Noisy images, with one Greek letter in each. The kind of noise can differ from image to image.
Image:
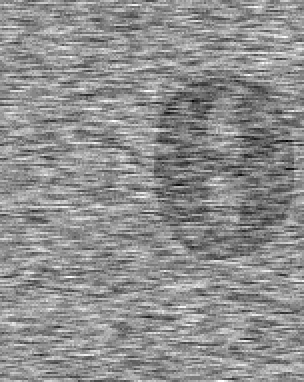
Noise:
streaked along the rows
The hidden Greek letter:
theta
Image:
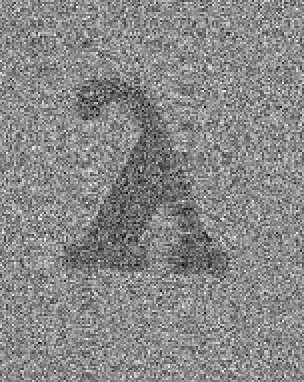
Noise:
low rank plus noise
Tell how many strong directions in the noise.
five to eight
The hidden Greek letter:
lambda
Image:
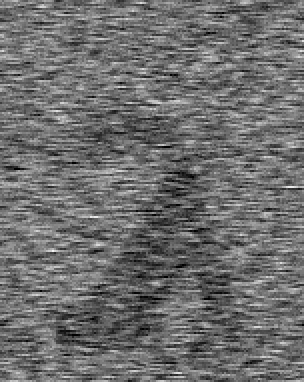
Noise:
streaked along the rows
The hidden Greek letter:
lambda
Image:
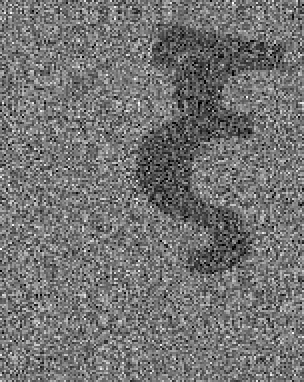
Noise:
low rank plus noise
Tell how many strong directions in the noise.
five to eight
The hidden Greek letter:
xi
